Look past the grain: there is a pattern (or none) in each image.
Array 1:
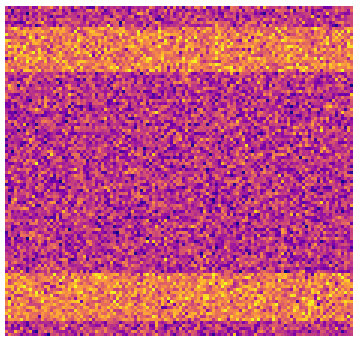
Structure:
bands of rows
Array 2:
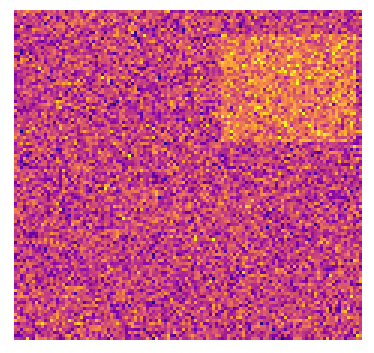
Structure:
one block
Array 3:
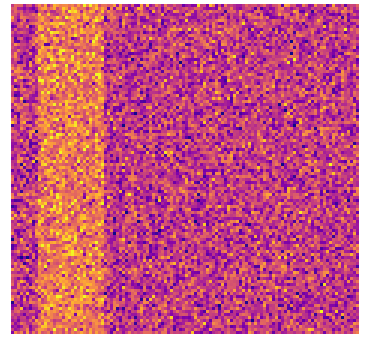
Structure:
one band of columns
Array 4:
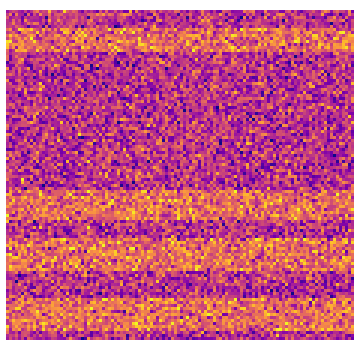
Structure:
bands of rows
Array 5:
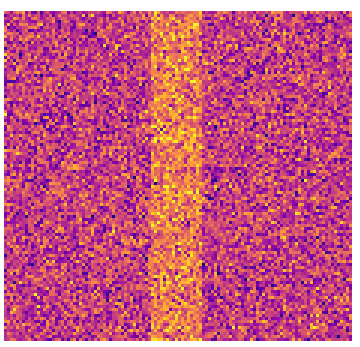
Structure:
one band of columns
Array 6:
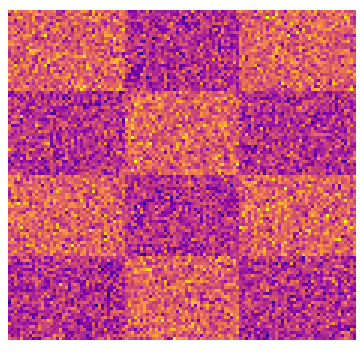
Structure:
a checkerboard
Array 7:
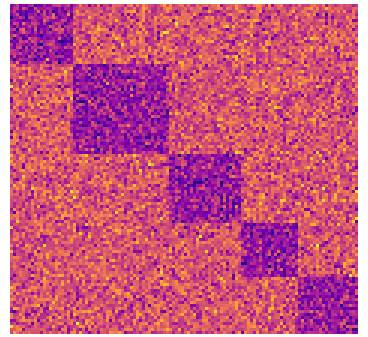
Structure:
blocks along the diagonal
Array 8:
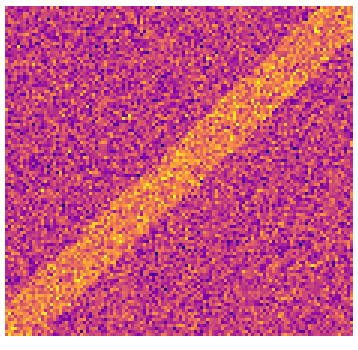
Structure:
a diagonal band
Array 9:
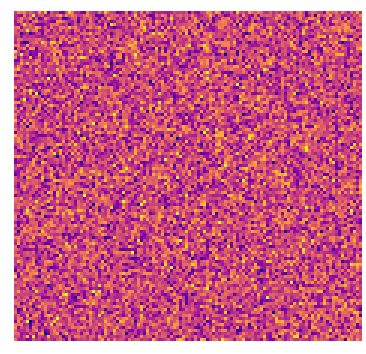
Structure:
only noise
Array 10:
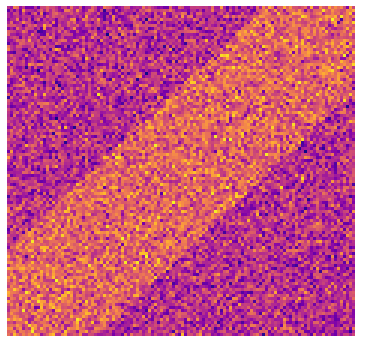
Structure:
a diagonal band
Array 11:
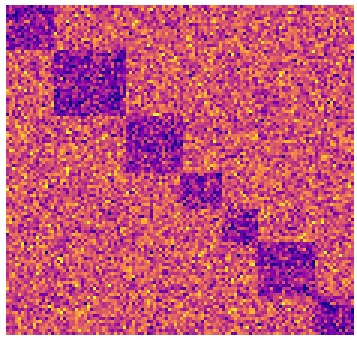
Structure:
blocks along the diagonal
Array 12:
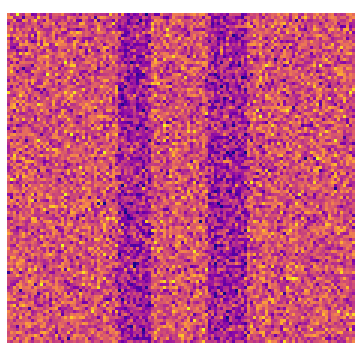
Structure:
bands of columns
